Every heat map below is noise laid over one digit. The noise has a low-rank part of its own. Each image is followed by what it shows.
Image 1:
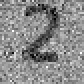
dark 2
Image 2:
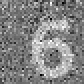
light 6
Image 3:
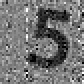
dark 5
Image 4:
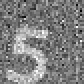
light 5
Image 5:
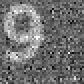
light 9
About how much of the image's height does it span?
two thirds
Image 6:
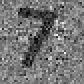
dark 7
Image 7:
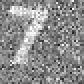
light 7
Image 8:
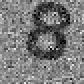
dark 8
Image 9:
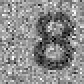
dark 8
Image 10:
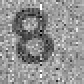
dark 8
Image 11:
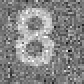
light 8
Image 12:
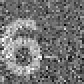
light 6
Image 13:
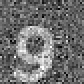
light 9
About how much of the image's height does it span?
two thirds
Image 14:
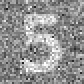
light 5
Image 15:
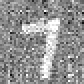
light 7
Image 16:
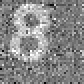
light 8
